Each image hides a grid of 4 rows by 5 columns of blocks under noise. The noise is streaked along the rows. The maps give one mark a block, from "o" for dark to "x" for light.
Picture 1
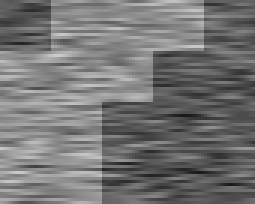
oxxxo
xxxoo
xxooo
xxooo
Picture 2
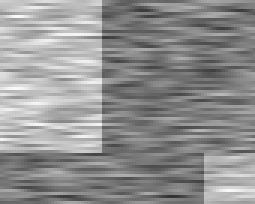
xxooo
xxooo
xxooo
oooox
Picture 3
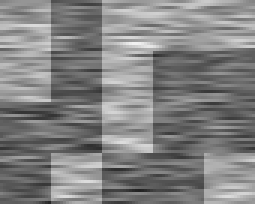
xoxxx
xoxoo
ooxoo
oxoox
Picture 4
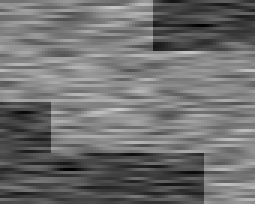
xxxoo
xxxxx
oxxxx
oooox
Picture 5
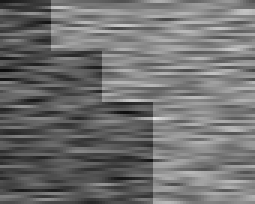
oxxxx
ooxxx
oooxx
oooxx
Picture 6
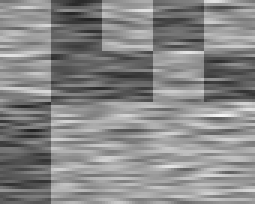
xoxox
xooxo
oxxxx
oxxxx
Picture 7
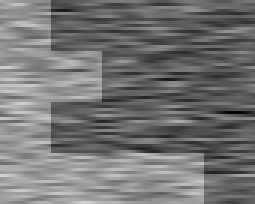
xoooo
xxooo
xoooo
xxxxo
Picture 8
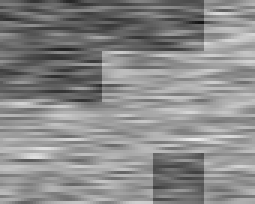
oooox
ooxxx
xxxxx
xxxox
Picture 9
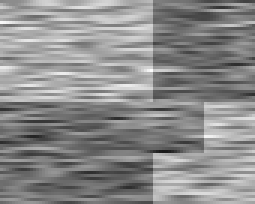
xxxoo
xxxoo
oooox
oooxx
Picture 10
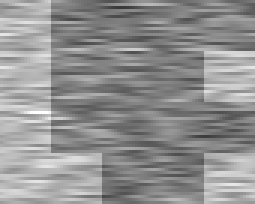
xoooo
xooox
xoooo
xxoox
